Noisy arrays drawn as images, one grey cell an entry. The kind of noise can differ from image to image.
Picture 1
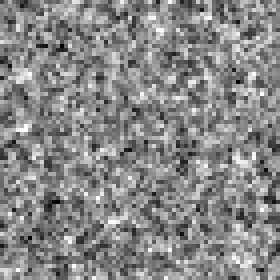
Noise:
blotchy
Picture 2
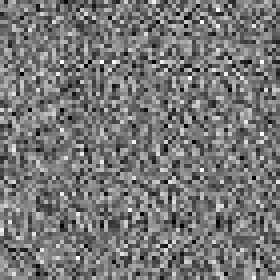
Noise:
low rank plus noise
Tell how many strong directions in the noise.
three or four
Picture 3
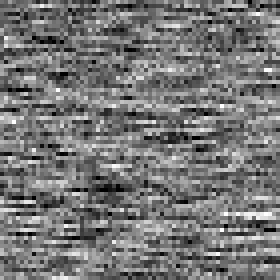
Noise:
streaked along the rows
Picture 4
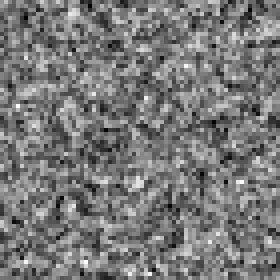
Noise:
blotchy
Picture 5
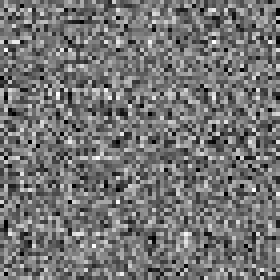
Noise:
low rank plus noise
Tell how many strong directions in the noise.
two
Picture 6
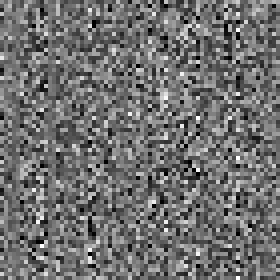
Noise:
columns of uneven size
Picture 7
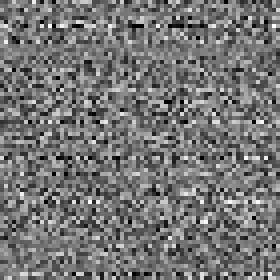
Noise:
rows of uneven size
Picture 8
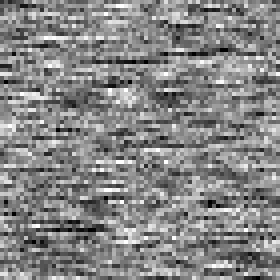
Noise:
streaked along the rows
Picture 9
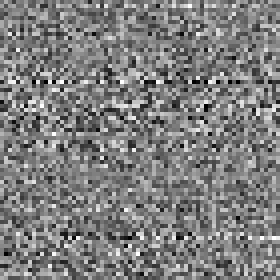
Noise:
rows of uneven size
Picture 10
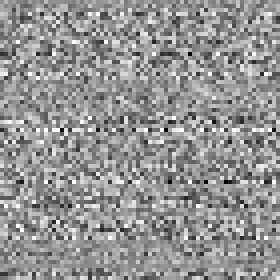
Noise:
rows of uneven size
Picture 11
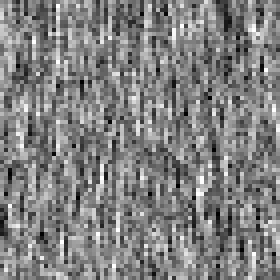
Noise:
streaked along the columns
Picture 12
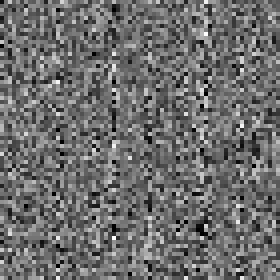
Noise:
columns of uneven size
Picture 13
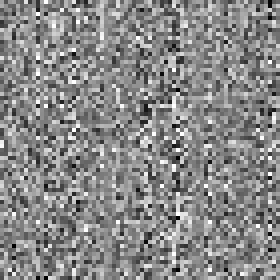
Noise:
columns of uneven size
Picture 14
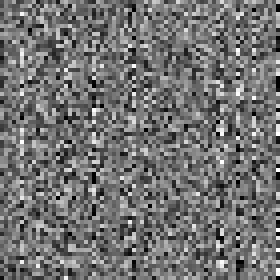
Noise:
columns of uneven size
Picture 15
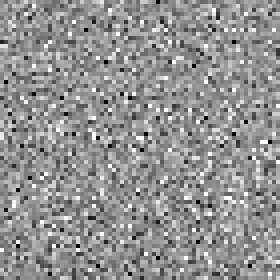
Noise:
heavy tails
